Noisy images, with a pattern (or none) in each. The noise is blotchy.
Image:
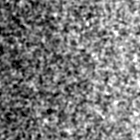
a smooth slope
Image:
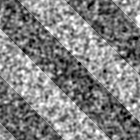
diagonal stripes
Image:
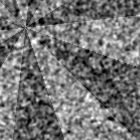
spokes from one point
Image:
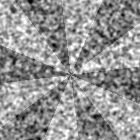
spokes from one point
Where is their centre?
centre
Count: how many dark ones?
6
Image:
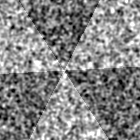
spokes from one point
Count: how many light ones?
3
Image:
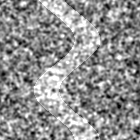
a wavy band
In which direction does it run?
top to bottom
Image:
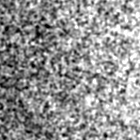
a smooth slope
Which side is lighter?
right
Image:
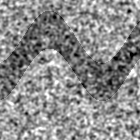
a wavy band
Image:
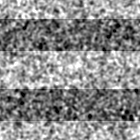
horizontal stripes
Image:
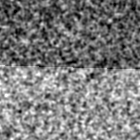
a sharp edge
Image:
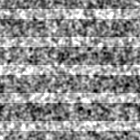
horizontal stripes
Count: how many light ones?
5
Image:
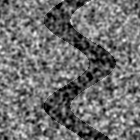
a wavy band
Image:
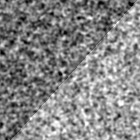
a sharp edge
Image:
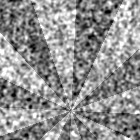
spokes from one point
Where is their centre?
bottom middle
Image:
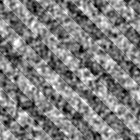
diagonal stripes
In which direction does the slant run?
top left to bottom right
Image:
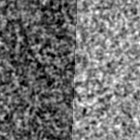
a sharp edge
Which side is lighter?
right
